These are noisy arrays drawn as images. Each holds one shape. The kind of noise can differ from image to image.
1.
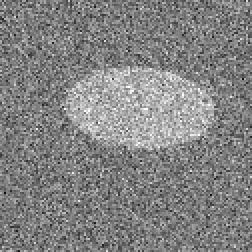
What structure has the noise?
independent entries
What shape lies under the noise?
ellipse
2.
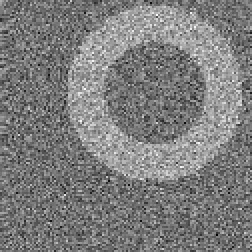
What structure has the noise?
low rank plus noise
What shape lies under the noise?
ring
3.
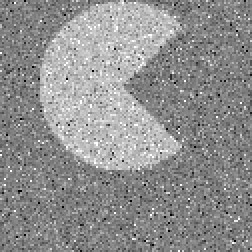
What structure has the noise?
heavy tails
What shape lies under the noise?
disc with a wedge cut out
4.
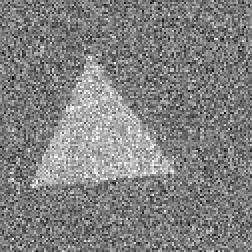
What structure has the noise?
low rank plus noise
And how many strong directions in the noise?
five to eight
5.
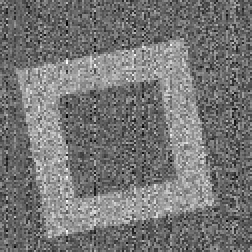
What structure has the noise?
columns of uneven size
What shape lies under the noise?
square frame
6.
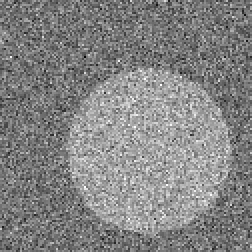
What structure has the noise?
independent entries
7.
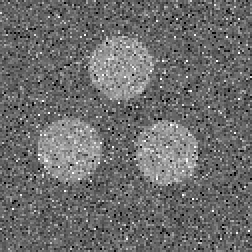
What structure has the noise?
heavy tails
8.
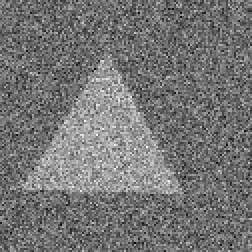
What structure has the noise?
independent entries
